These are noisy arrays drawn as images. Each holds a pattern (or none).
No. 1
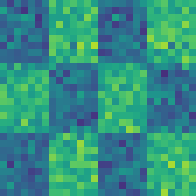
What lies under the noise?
a checkerboard
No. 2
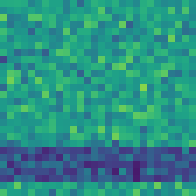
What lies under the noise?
one band of rows
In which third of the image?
bottom
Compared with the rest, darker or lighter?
darker
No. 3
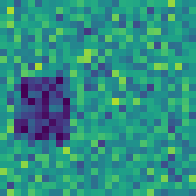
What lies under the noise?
one block
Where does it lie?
middle left
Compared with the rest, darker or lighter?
darker
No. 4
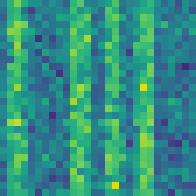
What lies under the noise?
bands of columns
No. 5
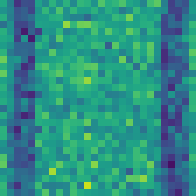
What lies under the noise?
bands of columns
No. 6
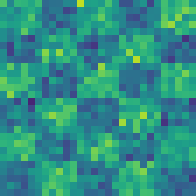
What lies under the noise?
a checkerboard
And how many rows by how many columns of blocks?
6 by 5
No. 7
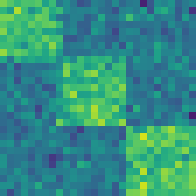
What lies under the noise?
blocks along the diagonal
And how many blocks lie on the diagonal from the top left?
3
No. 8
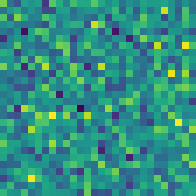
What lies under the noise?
only noise
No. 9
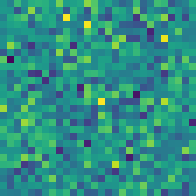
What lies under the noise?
only noise
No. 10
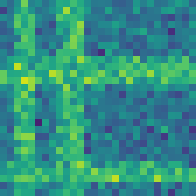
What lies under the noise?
bands of rows crossing bands of columns
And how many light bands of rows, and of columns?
2 and 2
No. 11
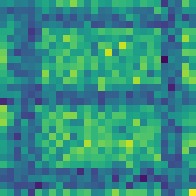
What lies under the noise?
bands of rows crossing bands of columns
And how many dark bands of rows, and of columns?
3 and 2
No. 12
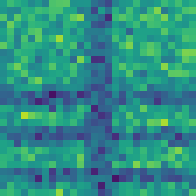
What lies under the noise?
bands of rows crossing bands of columns
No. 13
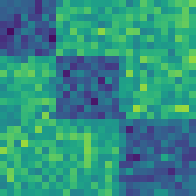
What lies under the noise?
blocks along the diagonal
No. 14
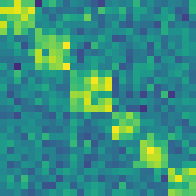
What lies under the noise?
blocks along the diagonal
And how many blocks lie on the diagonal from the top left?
6
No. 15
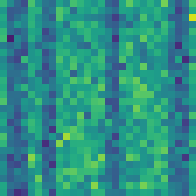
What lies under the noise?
bands of columns
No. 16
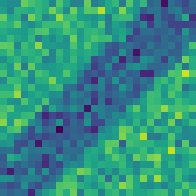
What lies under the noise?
a diagonal band
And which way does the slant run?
bottom left to top right
